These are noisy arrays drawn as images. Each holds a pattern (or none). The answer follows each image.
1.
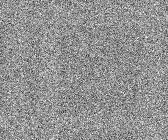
bands of rows crossing bands of columns
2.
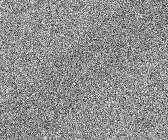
a diagonal band
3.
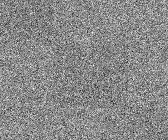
blocks along the diagonal
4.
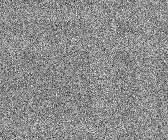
bands of rows crossing bands of columns
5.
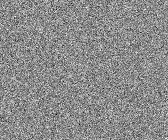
only noise
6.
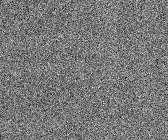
bands of rows crossing bands of columns
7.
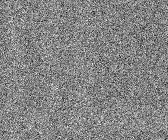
bands of rows crossing bands of columns
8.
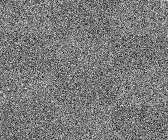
a checkerboard
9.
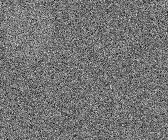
one block
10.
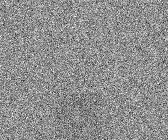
one block
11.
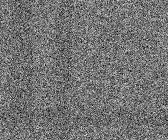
bands of rows crossing bands of columns
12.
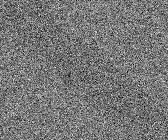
a diagonal band
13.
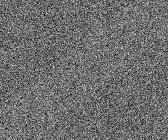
a diagonal band
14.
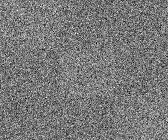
blocks along the diagonal
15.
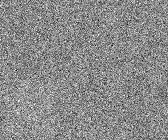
one block
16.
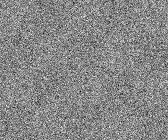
a checkerboard
